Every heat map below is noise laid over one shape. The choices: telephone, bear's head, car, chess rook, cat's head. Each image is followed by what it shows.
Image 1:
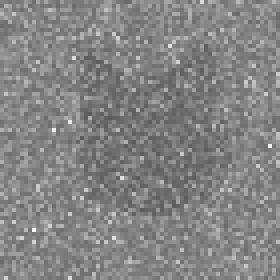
dark cat's head
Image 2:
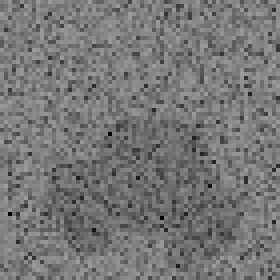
dark car
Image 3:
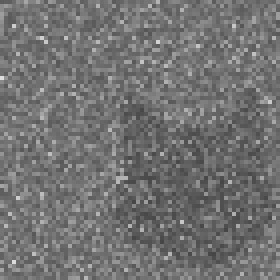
dark cat's head
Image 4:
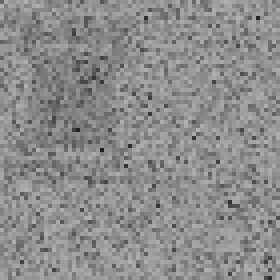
dark chess rook
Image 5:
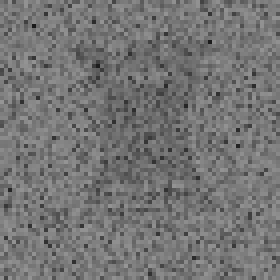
dark chess rook
